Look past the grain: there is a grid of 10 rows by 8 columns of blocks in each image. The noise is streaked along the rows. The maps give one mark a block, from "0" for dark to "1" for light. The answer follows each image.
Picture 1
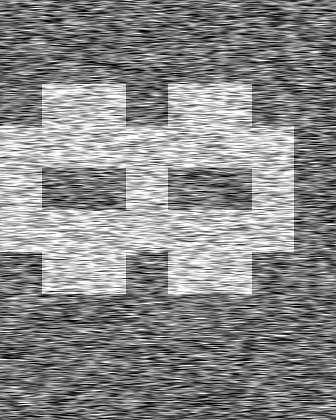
00000000
00000000
01101100
11111110
10010010
11111110
01101100
00000000
00000000
00000000
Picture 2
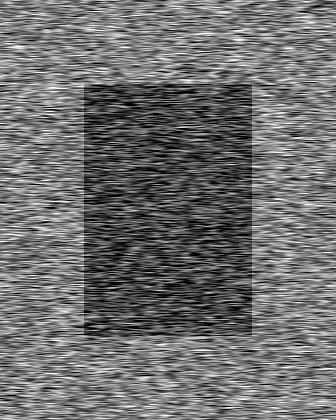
11111111
11111111
11000011
11000011
11000011
11000011
11000011
11000011
11111111
11111111
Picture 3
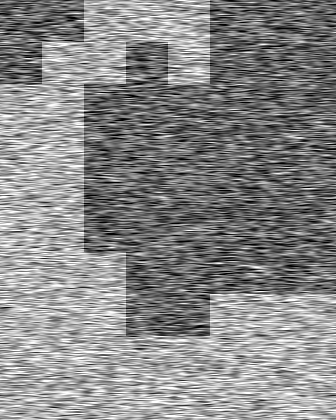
00111000
01101000
11000000
11000000
11000000
11000000
11100000
11100111
11111111
11111111
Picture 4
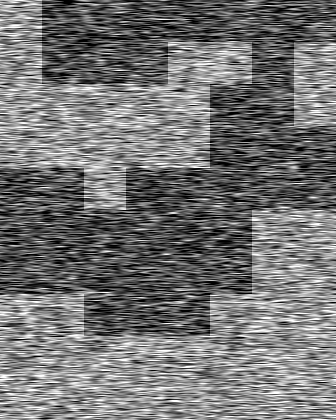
10000000
10001101
11111001
11111000
00100000
00000011
00000011
11000111
11111111
11111111
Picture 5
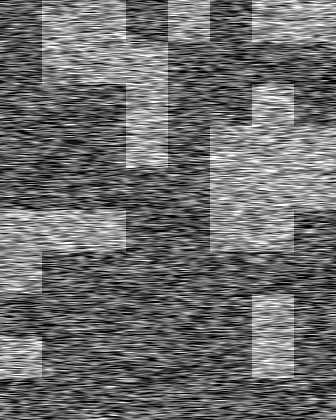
01101011
01110000
00010010
00010111
00000111
11100110
10000000
00000010
10000010
00000000
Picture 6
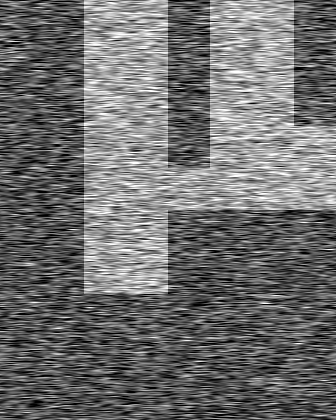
00110110
00110110
00110110
00110111
00111111
00110000
00110000
00000000
00000000
00000000
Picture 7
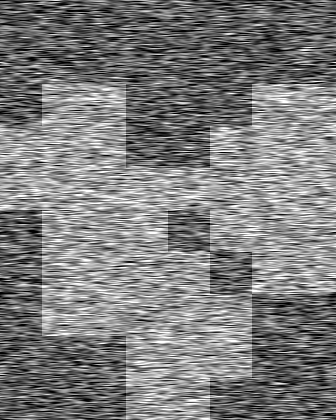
00000000
00000000
01100011
11100111
11111111
01110111
01111011
01111100
00011100
00011000
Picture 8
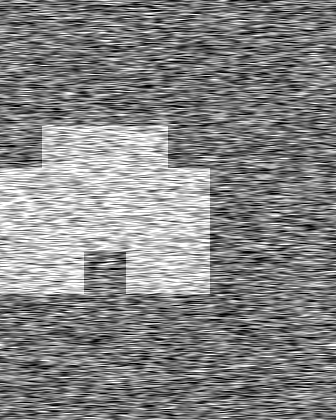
00000000
00000000
00000000
01110000
11111000
11111000
11011000
00000000
00000000
00000000
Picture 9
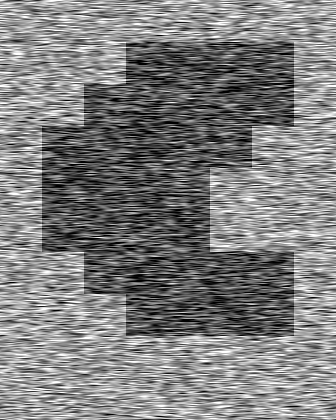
11111111
11100001
11000001
10000011
10000111
10000111
11000001
11100001
11111111
11111111
